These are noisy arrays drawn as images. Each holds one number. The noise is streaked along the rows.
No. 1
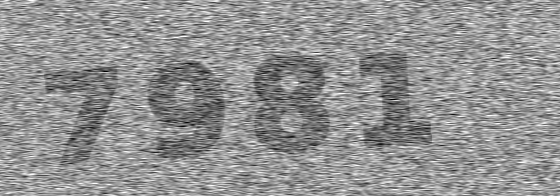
7981
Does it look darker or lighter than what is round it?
darker
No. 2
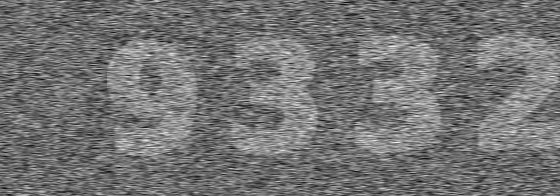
9332
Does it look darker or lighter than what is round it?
lighter
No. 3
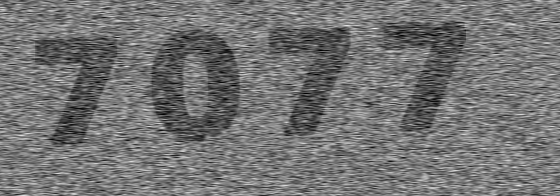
7077
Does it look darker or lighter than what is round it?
darker
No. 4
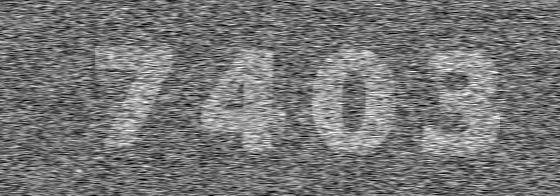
7403
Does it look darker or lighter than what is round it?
lighter
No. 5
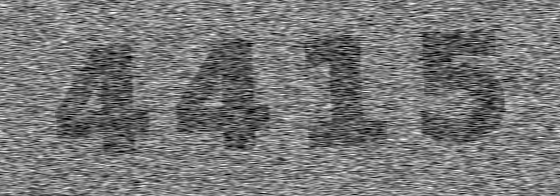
4415
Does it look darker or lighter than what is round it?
darker
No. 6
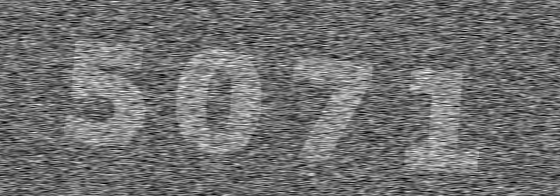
5071
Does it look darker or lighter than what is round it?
lighter
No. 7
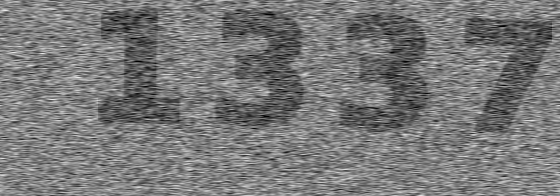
1337
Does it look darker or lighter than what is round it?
darker
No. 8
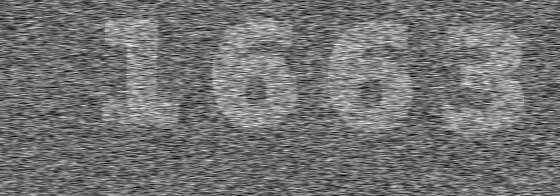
1663
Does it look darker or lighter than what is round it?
lighter
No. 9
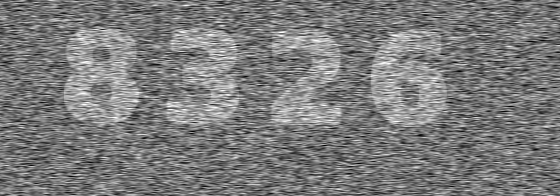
8326
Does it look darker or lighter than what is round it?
lighter
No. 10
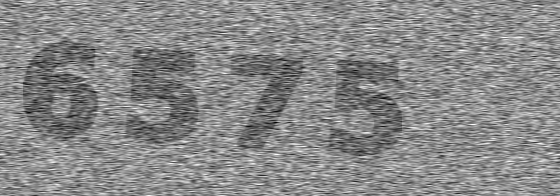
6575
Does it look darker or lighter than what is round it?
darker
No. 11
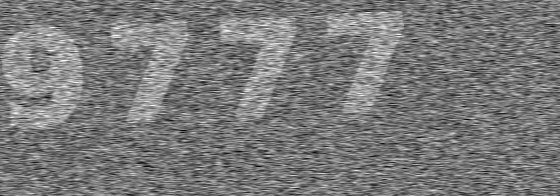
9777
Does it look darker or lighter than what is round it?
lighter
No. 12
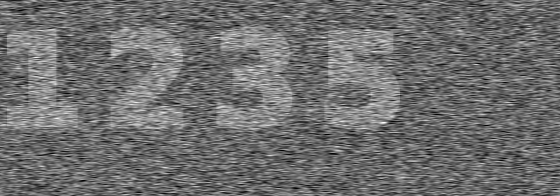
1235
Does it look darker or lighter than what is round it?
lighter
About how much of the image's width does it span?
two thirds
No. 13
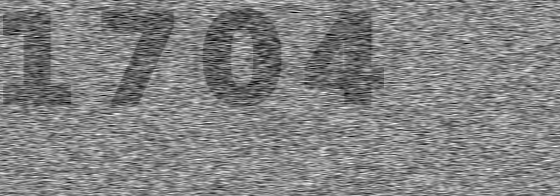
1704
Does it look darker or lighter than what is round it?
darker
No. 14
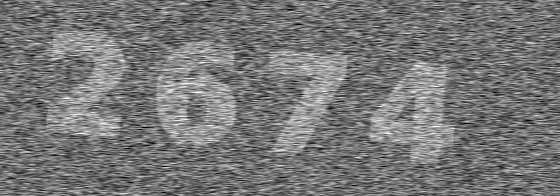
2674
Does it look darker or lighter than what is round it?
lighter
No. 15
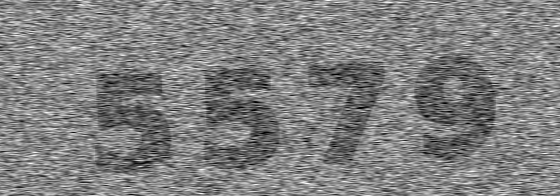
5579
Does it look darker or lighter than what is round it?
darker
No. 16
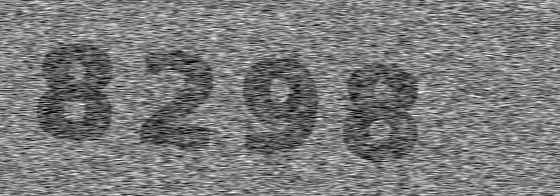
8298
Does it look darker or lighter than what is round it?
darker
